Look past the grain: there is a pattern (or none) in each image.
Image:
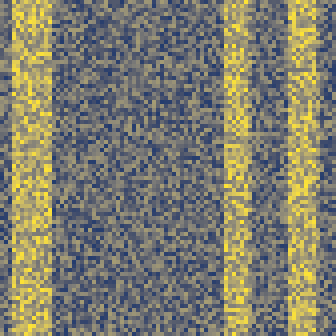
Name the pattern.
bands of columns
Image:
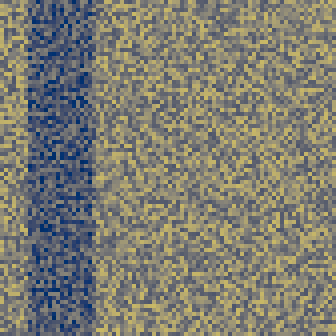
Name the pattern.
one band of columns
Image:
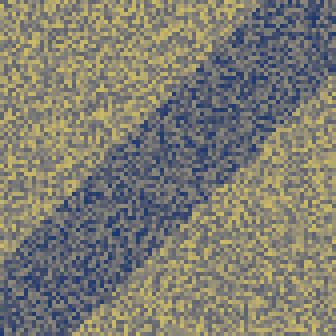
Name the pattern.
a diagonal band
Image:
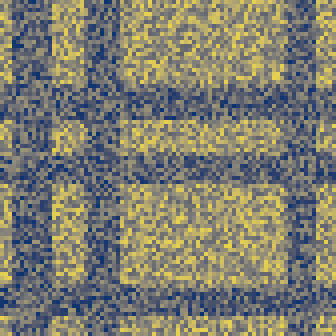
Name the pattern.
bands of rows crossing bands of columns
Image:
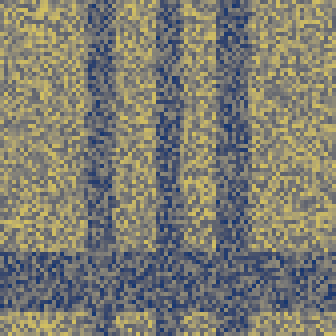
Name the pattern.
bands of rows crossing bands of columns
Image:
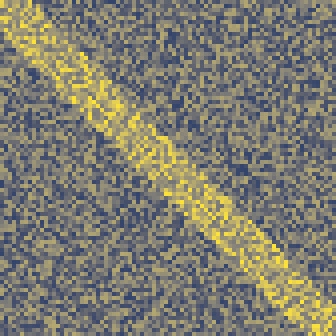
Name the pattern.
a diagonal band
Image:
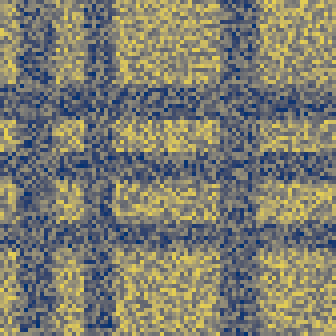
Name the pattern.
bands of rows crossing bands of columns
